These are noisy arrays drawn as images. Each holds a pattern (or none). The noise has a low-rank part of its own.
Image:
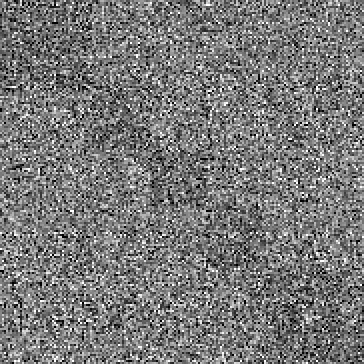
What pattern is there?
blocks along the diagonal
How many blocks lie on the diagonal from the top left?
5
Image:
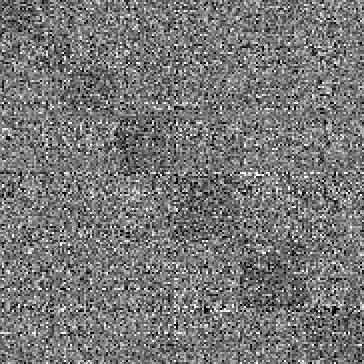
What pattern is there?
blocks along the diagonal
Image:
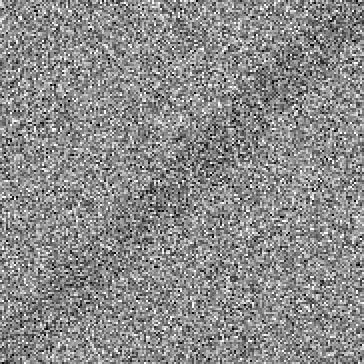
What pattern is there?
a diagonal band
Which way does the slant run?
bottom left to top right
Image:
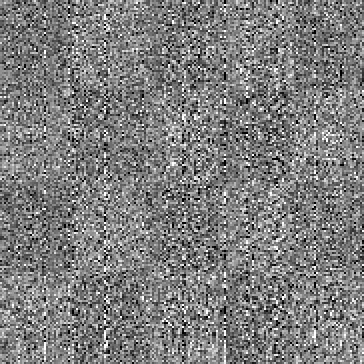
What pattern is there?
a checkerboard
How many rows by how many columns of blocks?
4 by 5
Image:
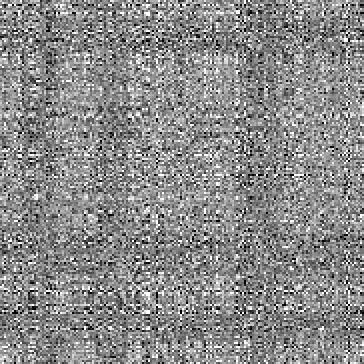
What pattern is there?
bands of rows crossing bands of columns
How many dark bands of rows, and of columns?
3 and 3
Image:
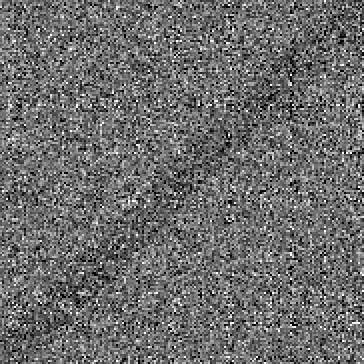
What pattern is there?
a diagonal band
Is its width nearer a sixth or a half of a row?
a sixth
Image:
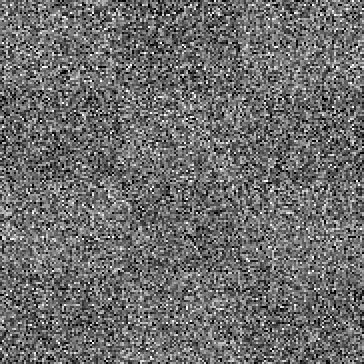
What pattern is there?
a checkerboard
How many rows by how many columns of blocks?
4 by 3
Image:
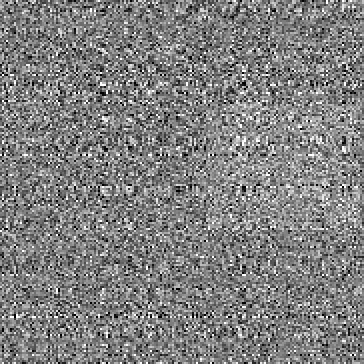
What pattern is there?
one block
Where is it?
middle right
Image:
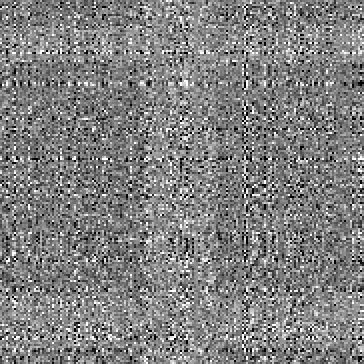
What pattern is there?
bands of rows crossing bands of columns
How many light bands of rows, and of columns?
2 and 1
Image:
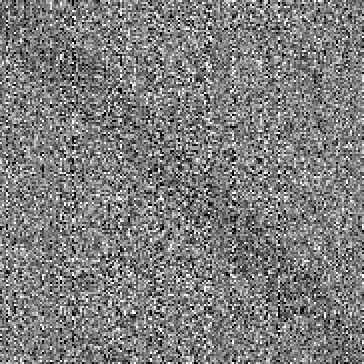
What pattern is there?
a diagonal band
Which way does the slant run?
top left to bottom right
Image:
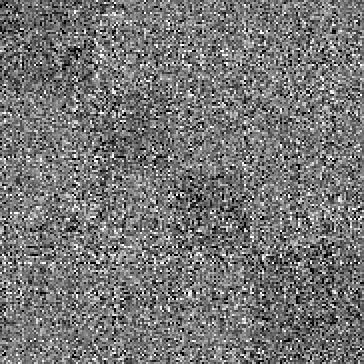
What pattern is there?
blocks along the diagonal
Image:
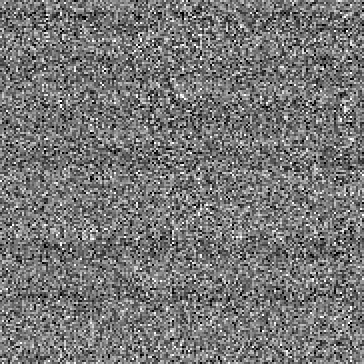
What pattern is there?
bands of rows
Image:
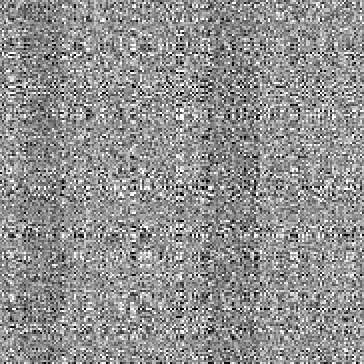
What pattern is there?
bands of columns
